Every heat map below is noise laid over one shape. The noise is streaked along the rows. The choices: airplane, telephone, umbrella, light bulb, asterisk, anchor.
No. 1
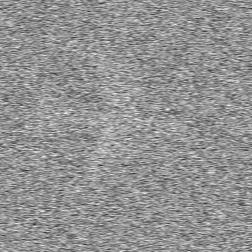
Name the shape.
airplane
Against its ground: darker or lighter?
lighter
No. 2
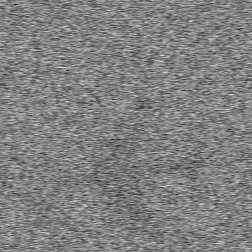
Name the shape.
airplane
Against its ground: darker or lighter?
darker
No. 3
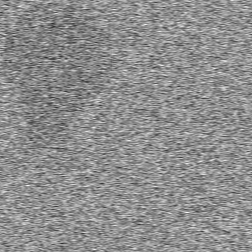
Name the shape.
light bulb
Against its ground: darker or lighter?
darker
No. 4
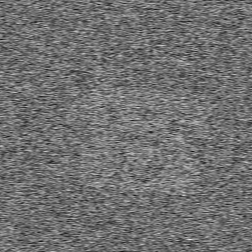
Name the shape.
telephone
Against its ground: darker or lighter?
lighter
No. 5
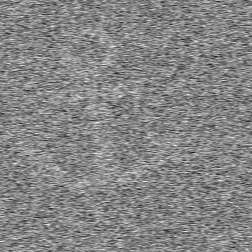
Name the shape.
anchor
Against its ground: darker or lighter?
lighter
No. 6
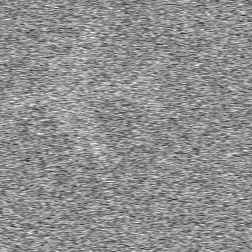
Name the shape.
airplane
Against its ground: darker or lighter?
lighter
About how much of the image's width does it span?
two thirds
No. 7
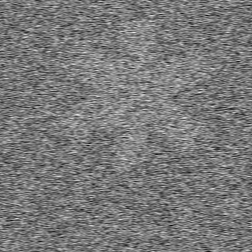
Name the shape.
asterisk
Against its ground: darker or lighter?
lighter
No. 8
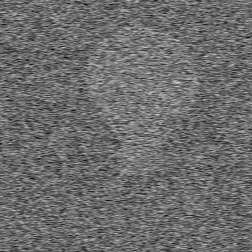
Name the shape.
light bulb
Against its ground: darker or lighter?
lighter
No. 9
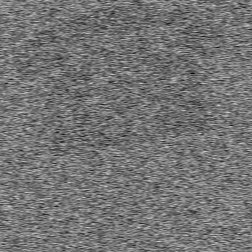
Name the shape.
telephone
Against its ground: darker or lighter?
darker
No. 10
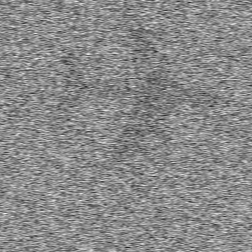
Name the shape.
airplane
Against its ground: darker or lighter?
darker
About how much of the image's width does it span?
two thirds
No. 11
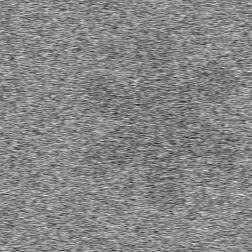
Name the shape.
asterisk
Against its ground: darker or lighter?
darker
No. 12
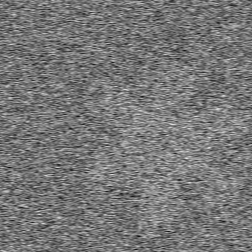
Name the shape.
asterisk
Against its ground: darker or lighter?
lighter
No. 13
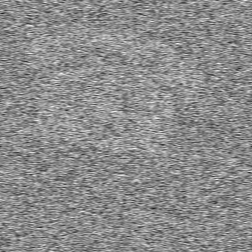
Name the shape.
telephone
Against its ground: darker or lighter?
lighter
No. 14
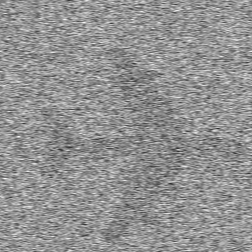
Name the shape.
airplane
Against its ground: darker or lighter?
darker
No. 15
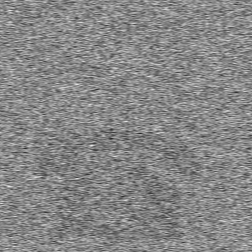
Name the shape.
telephone
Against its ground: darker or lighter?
darker
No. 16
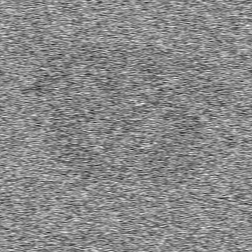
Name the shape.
telephone
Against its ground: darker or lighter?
darker
